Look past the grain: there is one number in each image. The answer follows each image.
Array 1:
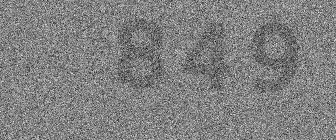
849
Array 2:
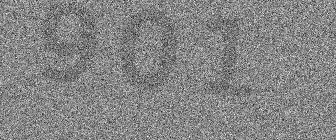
901
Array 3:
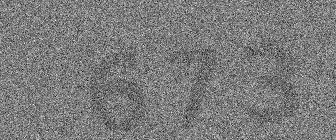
673
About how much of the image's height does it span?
two thirds
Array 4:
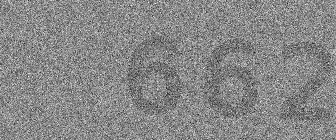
662
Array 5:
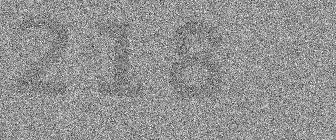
218
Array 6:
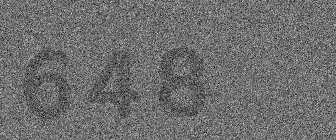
648
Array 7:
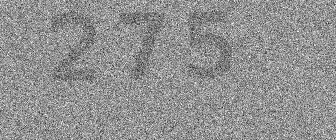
275
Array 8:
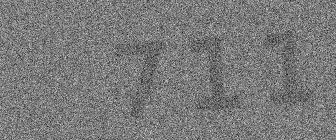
711
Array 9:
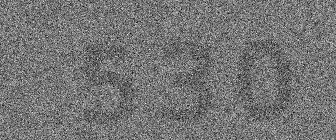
530
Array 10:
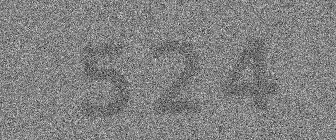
524
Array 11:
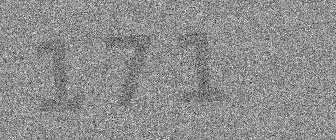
171
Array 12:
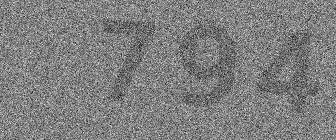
794
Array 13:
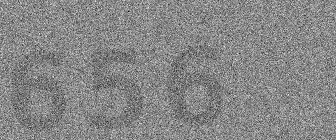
656
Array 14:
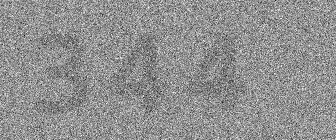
344
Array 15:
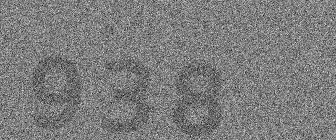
938
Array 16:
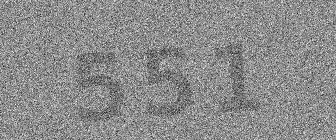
551
